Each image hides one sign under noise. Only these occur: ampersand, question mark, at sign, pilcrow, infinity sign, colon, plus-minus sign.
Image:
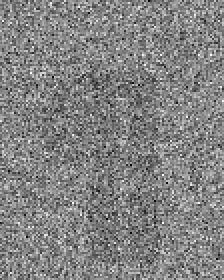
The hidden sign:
pilcrow
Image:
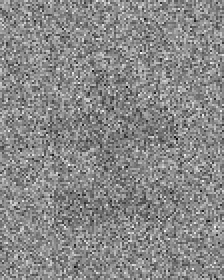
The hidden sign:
plus-minus sign
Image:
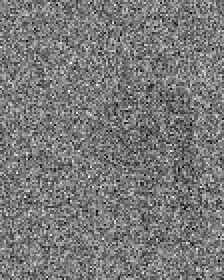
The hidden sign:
pilcrow
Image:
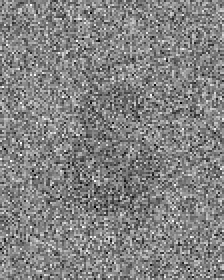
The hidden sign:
ampersand
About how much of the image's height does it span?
half
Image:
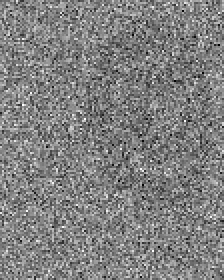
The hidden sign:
at sign
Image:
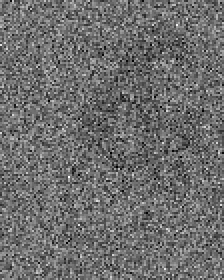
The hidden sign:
ampersand
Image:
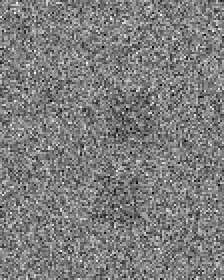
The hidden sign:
colon
